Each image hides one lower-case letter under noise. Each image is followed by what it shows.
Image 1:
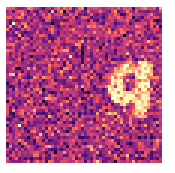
q
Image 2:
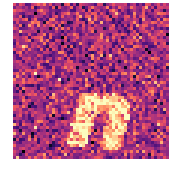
n
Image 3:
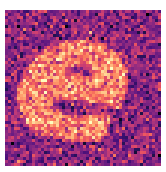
e
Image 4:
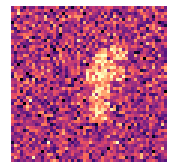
f
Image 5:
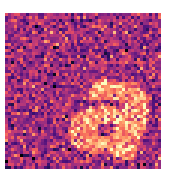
a
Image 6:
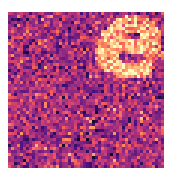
e
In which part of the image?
top right
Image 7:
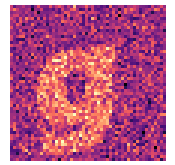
g
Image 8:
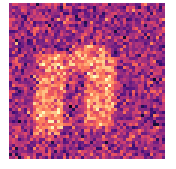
n
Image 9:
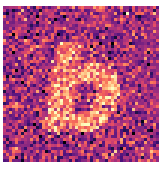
b
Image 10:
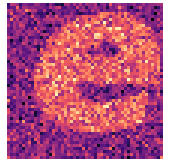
e
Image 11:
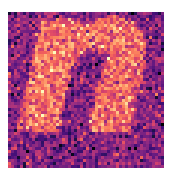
n
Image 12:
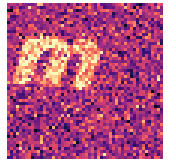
m
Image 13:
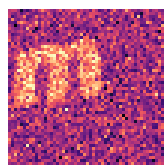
m
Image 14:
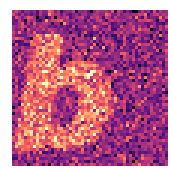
b
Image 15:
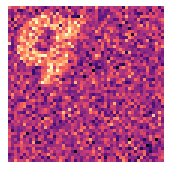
q
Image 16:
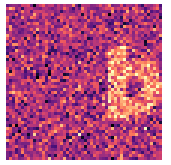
b
